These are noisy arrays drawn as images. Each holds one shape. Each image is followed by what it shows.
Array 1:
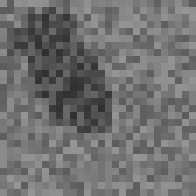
footprint
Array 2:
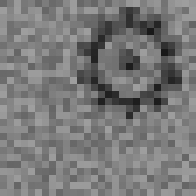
gear
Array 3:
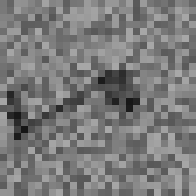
musical note
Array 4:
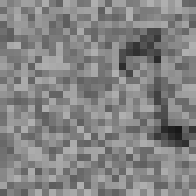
musical note
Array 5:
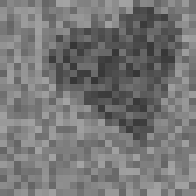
heart
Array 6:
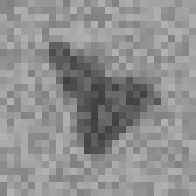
chess pawn
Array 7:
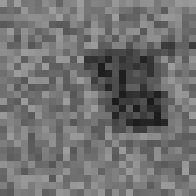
flag
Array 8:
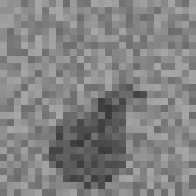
pear
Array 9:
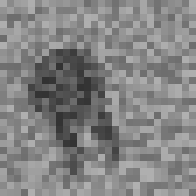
rabbit's head
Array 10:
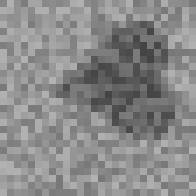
heart
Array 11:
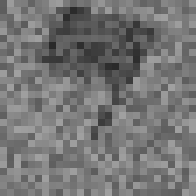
flag
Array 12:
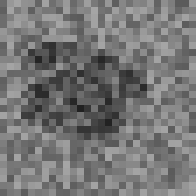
telephone
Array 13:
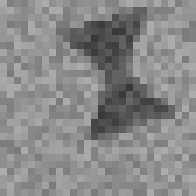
bow tie
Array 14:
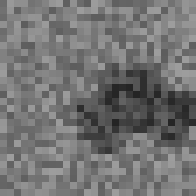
car
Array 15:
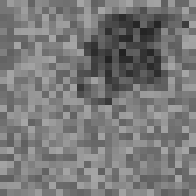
teapot
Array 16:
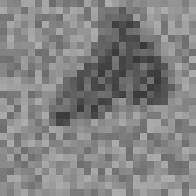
chess pawn
